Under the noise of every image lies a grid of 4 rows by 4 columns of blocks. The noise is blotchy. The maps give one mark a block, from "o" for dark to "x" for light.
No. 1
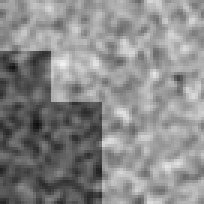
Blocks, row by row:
x x x x
o x x x
o o x x
o o x x
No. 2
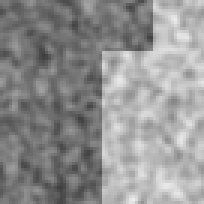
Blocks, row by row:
o o o x
o o x x
o o x x
o o x x
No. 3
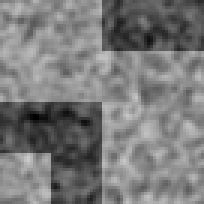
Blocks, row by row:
x x o o
x x x x
o o x x
x o x x
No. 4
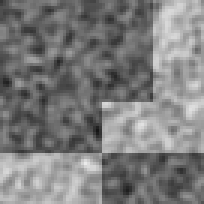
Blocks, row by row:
o o o x
o o o x
o o x x
x x o o
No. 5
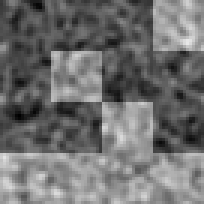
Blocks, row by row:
o o o x
o x o o
o o x o
x x x x
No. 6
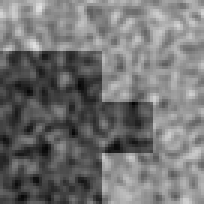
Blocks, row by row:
x x x x
o o x x
o o o x
o o x x
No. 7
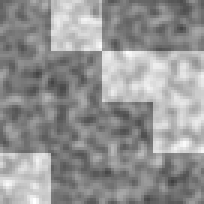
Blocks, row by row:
o x o o
o o x x
o o o x
x o o o
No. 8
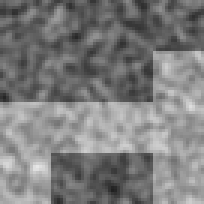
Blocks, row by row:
o o o o
o o o x
x x x x
x o o x
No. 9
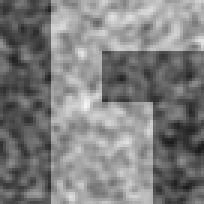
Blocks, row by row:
o x x x
o x o o
o x x o
o x x o
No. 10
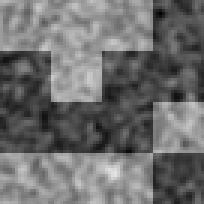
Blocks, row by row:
x x x o
o x o o
o o o x
x x x o
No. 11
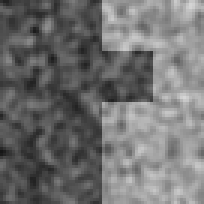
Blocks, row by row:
o o x x
o o o x
o o x x
o o x x
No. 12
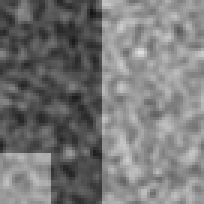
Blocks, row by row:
o o x x
o o x x
o o x x
x o x x
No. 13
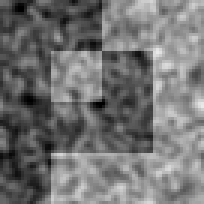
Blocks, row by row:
o o x x
o x o x
o o o x
o x x x
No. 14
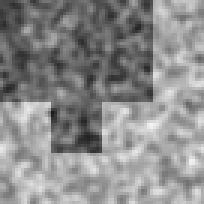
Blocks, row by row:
o o o x
o o o x
x o x x
x x x x
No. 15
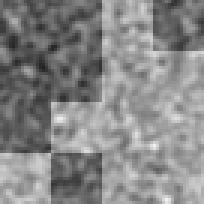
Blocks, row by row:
o o x o
o o x x
o x x x
x o x x
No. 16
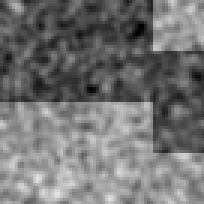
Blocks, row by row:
o o o x
o o o o
x x x o
x x x x
